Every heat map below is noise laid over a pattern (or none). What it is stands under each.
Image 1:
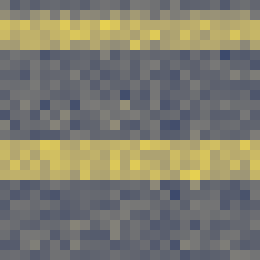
bands of rows
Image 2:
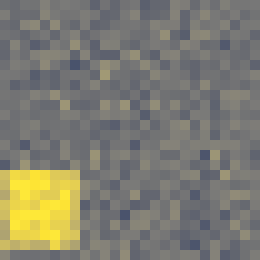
one block
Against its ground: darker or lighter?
lighter
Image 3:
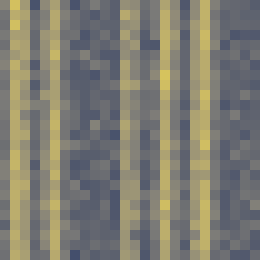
bands of columns
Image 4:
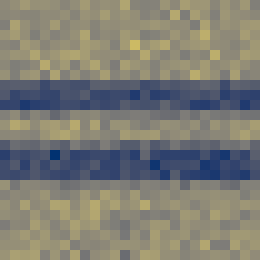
bands of rows
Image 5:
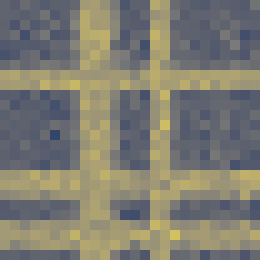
bands of rows crossing bands of columns
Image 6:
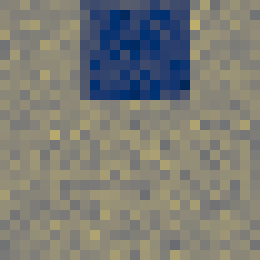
one block
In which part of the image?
top middle
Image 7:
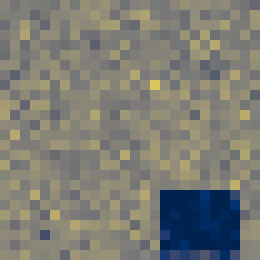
one block
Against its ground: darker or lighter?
darker
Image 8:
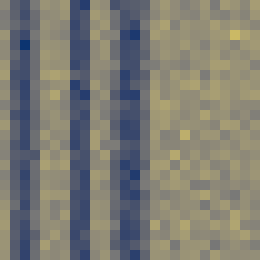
bands of columns
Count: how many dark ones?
3
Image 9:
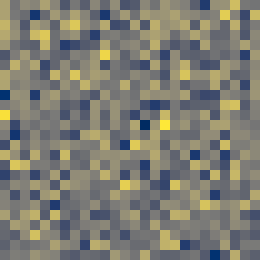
only noise
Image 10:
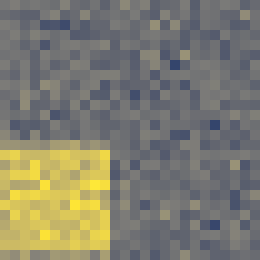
one block
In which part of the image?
bottom left
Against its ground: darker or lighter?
lighter
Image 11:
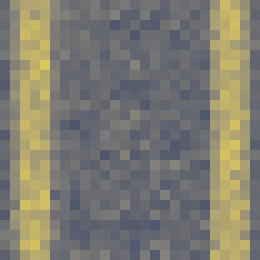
bands of columns
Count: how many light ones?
2
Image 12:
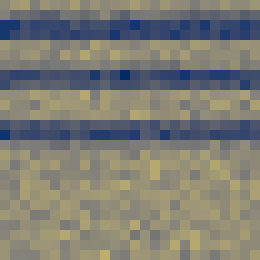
bands of rows
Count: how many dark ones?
3
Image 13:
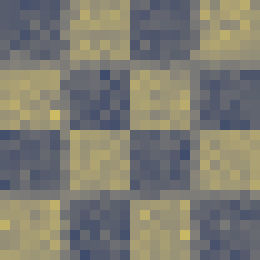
a checkerboard
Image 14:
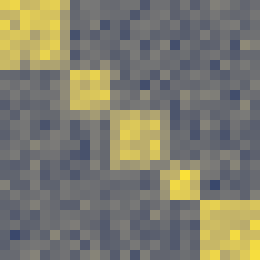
blocks along the diagonal
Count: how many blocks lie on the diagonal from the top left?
5
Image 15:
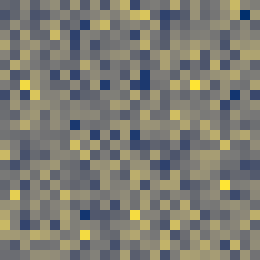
only noise
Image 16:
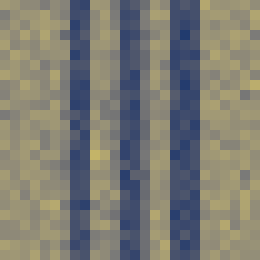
bands of columns
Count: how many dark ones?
3
